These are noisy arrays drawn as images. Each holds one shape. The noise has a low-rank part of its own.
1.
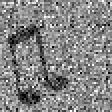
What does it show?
dark pair of musical notes
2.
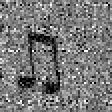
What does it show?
dark pair of musical notes
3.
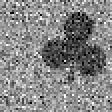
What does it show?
dark club
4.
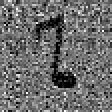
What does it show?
dark musical note
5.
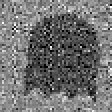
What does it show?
dark ghost
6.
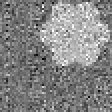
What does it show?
light flower
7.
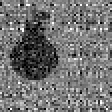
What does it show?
dark pear
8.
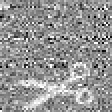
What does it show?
light pair of scissors
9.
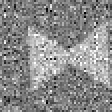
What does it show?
light bow tie
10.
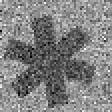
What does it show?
dark asterisk
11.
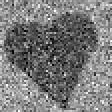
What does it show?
dark heart
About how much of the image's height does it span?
nearly all
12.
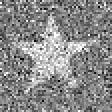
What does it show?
light star
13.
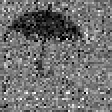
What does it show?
dark umbrella
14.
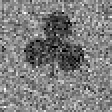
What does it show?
dark club
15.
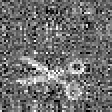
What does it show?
light pair of scissors
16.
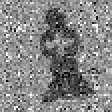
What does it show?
dark chess bishop
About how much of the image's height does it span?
nearly all
